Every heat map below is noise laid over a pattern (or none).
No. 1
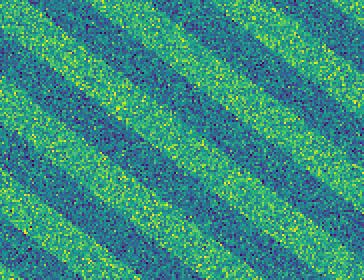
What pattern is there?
diagonal stripes
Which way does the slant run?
top left to bottom right
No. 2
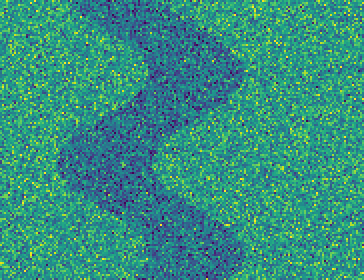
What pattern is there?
a wavy band
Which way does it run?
top to bottom
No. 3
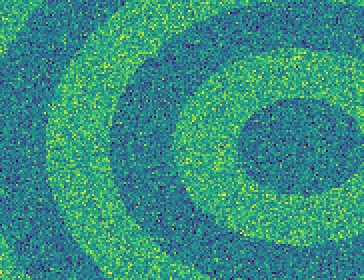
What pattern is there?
rings round one point
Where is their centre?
middle right
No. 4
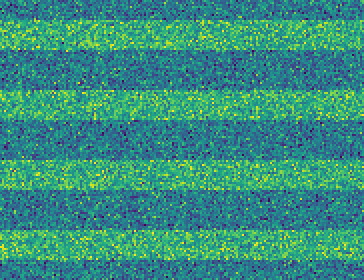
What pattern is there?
horizontal stripes
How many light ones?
4
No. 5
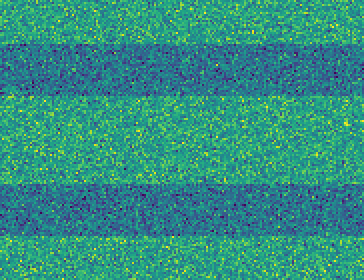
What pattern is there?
horizontal stripes
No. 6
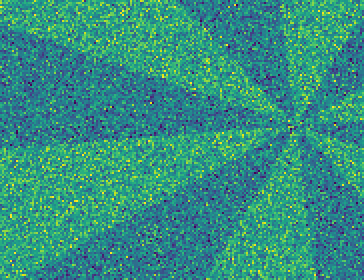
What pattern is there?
spokes from one point
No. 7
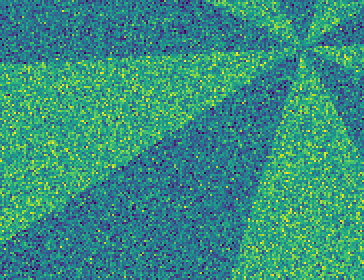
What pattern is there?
spokes from one point
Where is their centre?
top right
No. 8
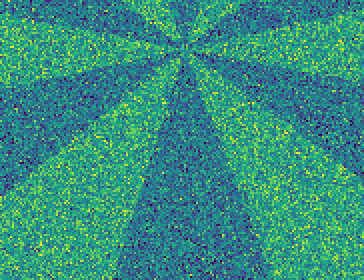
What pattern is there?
spokes from one point
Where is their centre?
top middle
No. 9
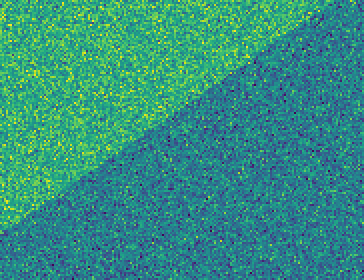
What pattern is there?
a sharp edge
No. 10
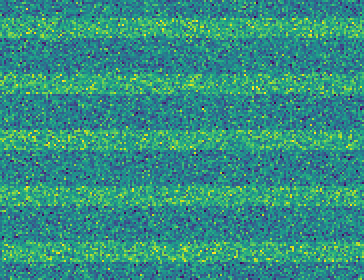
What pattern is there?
horizontal stripes
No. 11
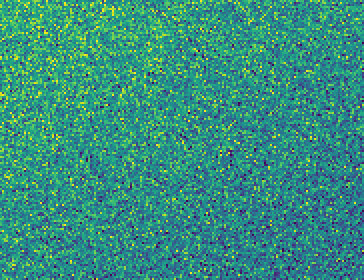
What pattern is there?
a smooth slope
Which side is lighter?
top left
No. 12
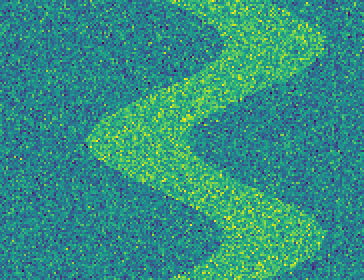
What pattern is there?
a wavy band
